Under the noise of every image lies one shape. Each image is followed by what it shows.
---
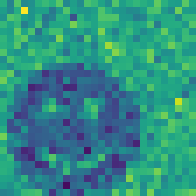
dark smiling face
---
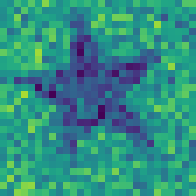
dark star
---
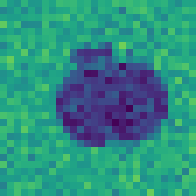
dark apple
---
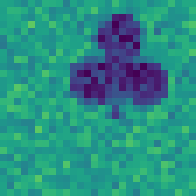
dark club
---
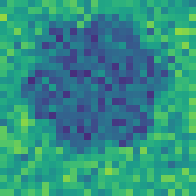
dark flower
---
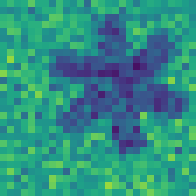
dark asterisk
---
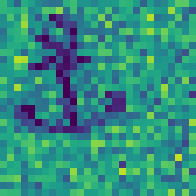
dark anchor
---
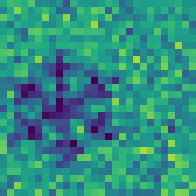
dark snowflake
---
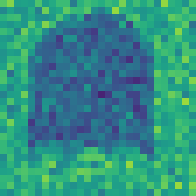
dark ghost
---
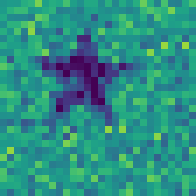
dark star
